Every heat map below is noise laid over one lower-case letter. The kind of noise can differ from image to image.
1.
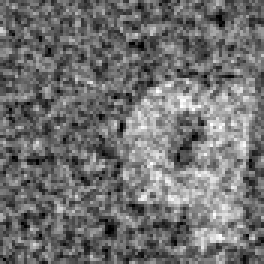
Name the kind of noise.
blotchy
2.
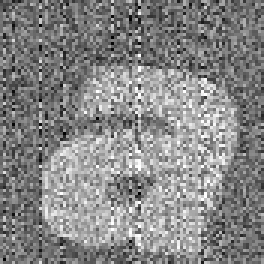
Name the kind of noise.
columns of uneven size
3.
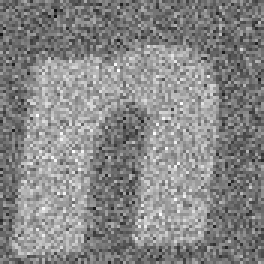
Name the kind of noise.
independent entries
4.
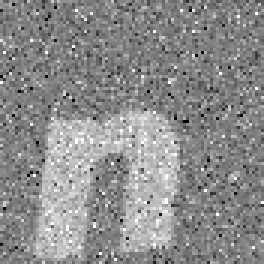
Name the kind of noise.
heavy tails
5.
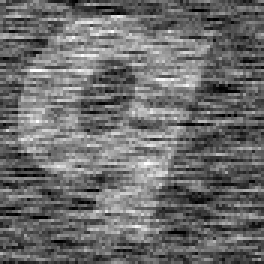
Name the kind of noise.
streaked along the rows
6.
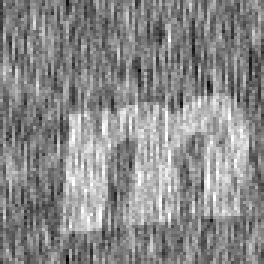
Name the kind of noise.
streaked along the columns
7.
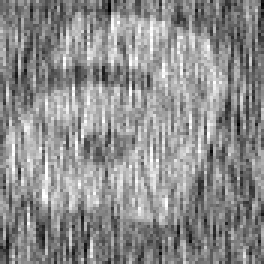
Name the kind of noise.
streaked along the columns
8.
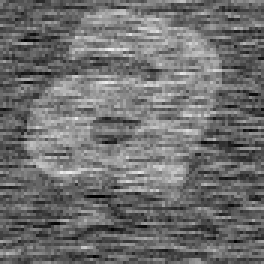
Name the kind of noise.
streaked along the rows
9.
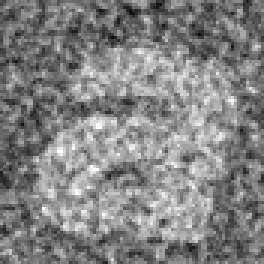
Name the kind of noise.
blotchy
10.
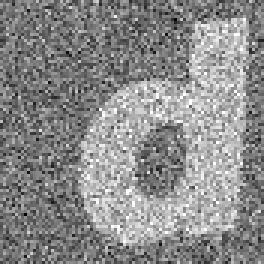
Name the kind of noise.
independent entries
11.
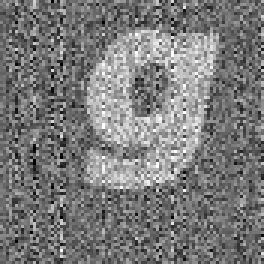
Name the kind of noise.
columns of uneven size
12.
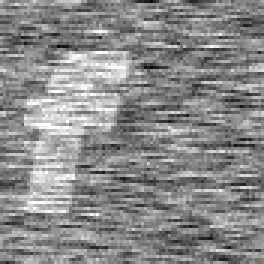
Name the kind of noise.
streaked along the rows
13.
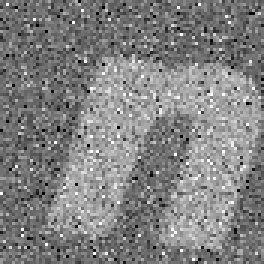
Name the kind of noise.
heavy tails
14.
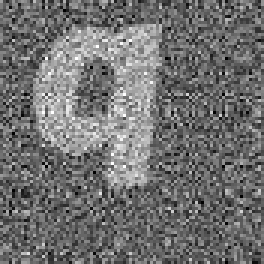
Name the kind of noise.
low rank plus noise
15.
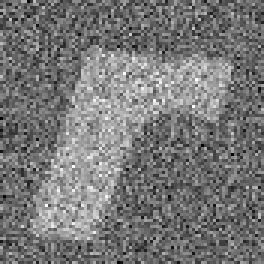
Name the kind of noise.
low rank plus noise
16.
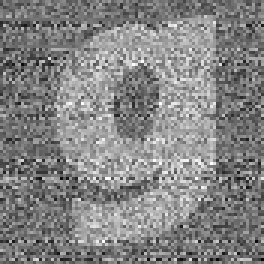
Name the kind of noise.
rows of uneven size
